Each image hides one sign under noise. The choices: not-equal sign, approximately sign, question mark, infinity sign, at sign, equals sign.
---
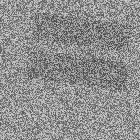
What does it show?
dark equals sign
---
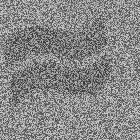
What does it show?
dark approximately sign
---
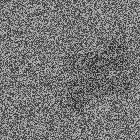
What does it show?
dark not-equal sign
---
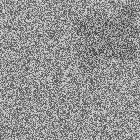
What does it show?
dark not-equal sign
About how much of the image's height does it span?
half
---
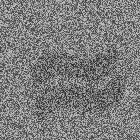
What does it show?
dark approximately sign
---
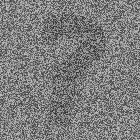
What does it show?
dark question mark
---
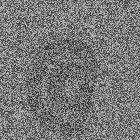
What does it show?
dark at sign
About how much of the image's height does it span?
two thirds
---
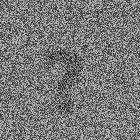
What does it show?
dark question mark
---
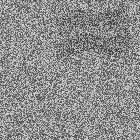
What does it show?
dark approximately sign
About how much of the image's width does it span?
half
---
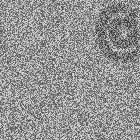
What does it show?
dark at sign, top right
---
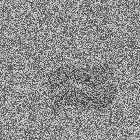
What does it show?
dark approximately sign
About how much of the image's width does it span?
half
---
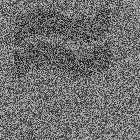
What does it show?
dark approximately sign
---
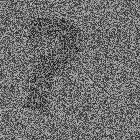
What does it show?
dark question mark
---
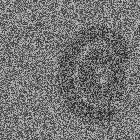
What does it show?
dark at sign
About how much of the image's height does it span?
two thirds
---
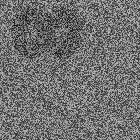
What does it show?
dark infinity sign
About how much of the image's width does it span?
half
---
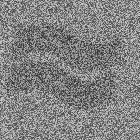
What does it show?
dark approximately sign
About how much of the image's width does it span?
nearly all
